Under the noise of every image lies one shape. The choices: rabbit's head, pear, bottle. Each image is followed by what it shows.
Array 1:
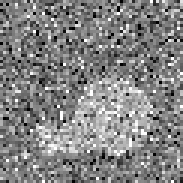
pear
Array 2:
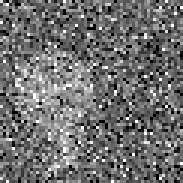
pear
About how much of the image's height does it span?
two thirds
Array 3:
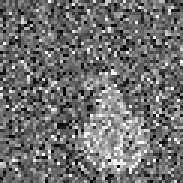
pear
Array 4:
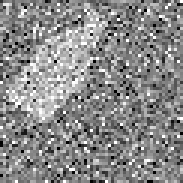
bottle
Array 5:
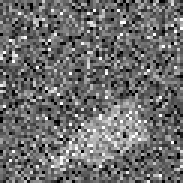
bottle
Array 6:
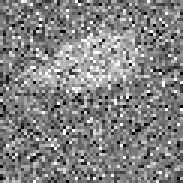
bottle
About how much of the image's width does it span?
two thirds
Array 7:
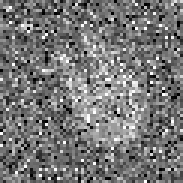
rabbit's head
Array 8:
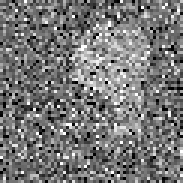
pear
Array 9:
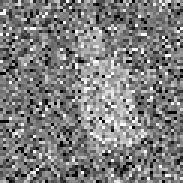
bottle
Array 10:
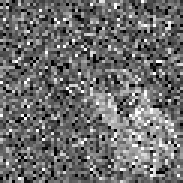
rabbit's head
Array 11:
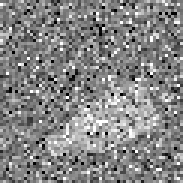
bottle
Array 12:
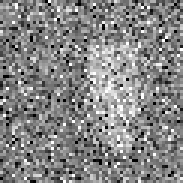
bottle
